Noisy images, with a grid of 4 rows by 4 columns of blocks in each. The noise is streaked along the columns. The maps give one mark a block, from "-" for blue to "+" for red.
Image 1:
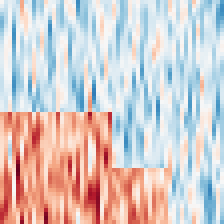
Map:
- - - -
- - - -
+ + - -
+ + + -
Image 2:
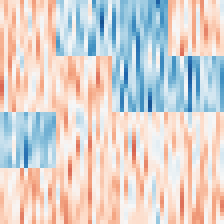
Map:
+ - - +
+ + - -
- + + +
+ + + +
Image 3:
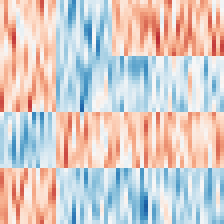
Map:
+ - + +
+ - - -
- + + +
+ - - -
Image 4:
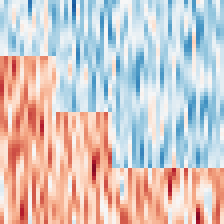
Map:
- - - -
+ - - -
+ + - -
+ + + +
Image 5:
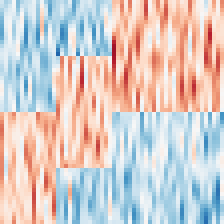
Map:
- - + +
- + + +
+ + - -
+ - - -
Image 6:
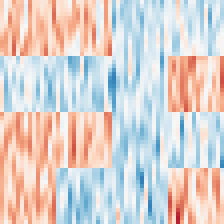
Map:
+ + - -
- - - +
+ + - -
+ - - +
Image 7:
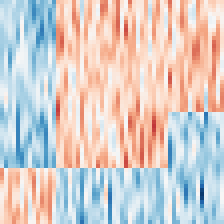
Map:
- + + +
- + + +
- + + -
+ - - -
